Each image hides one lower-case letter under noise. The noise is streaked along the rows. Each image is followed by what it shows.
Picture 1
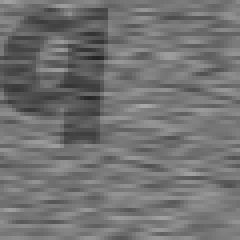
q
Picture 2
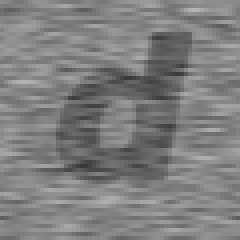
d
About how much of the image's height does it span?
two thirds
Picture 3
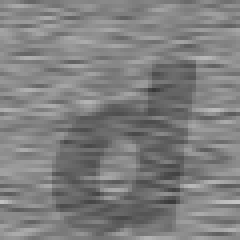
d
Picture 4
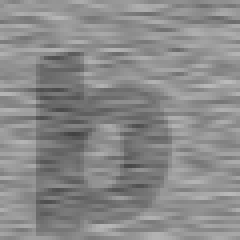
b
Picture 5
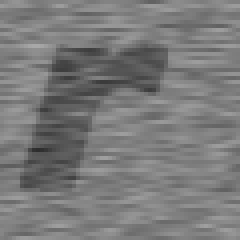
r
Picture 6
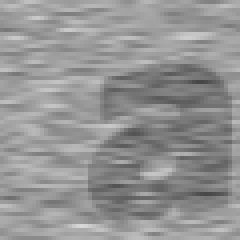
a
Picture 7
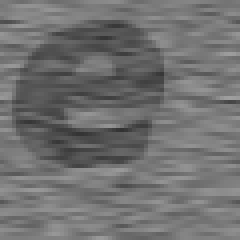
e
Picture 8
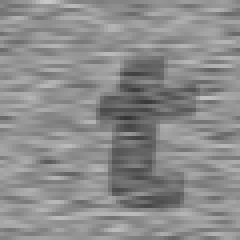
t
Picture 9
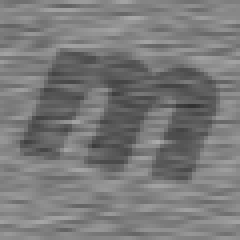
m
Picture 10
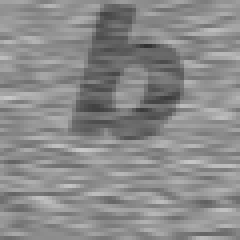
b
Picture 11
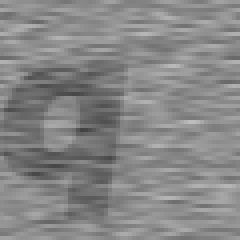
q
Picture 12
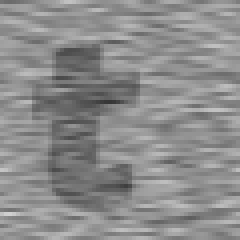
t
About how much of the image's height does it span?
two thirds
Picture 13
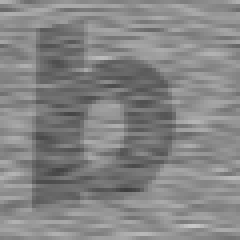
b
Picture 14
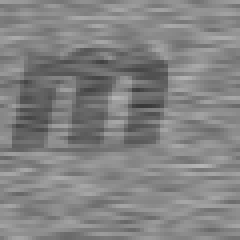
m
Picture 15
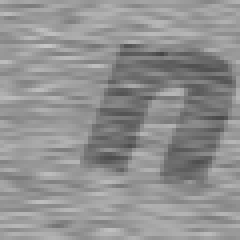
n
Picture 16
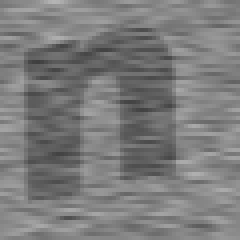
n
